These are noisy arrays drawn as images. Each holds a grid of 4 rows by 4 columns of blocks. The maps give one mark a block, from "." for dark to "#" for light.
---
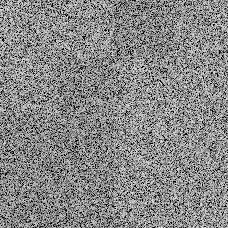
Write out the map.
# # . #
# . # #
. . # #
. . # #
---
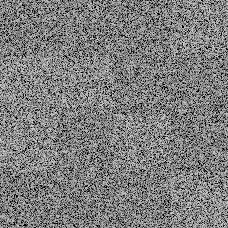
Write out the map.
. . . #
# # . .
# . # .
. . . #
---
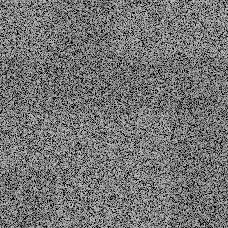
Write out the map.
# . # #
. . . .
# # # .
. # # .
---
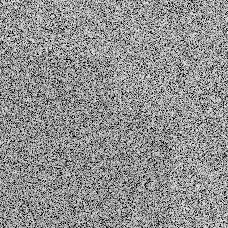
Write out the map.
# # # #
. . # #
. . . #
. . . #
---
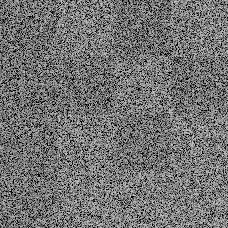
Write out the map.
. # . #
. . # .
. # . #
. # # #
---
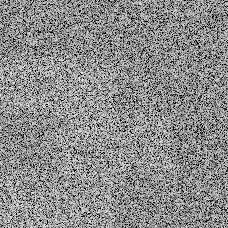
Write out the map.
. . . .
# # . .
. # # .
# # . .
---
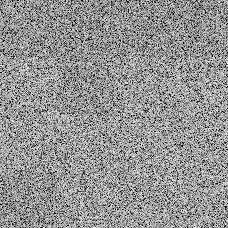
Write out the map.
. . . .
# . # #
# # # #
. # # #
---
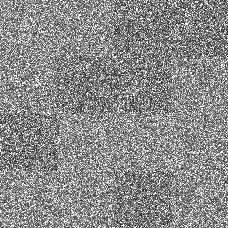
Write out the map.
# # . .
# . . #
. # # #
# # . #
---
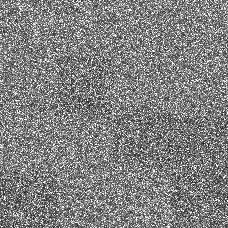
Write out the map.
# # # #
# . # #
# # . .
. # # .
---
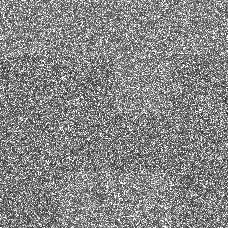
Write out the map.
# # # #
. . # .
. . . .
. # # .
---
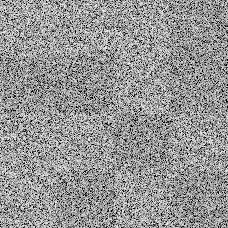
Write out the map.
# # # .
. . # .
# # . #
# . # .
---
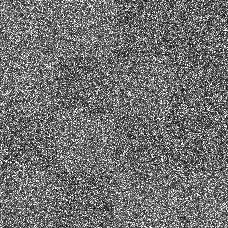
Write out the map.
# # . .
# . # .
. # . .
# . # #
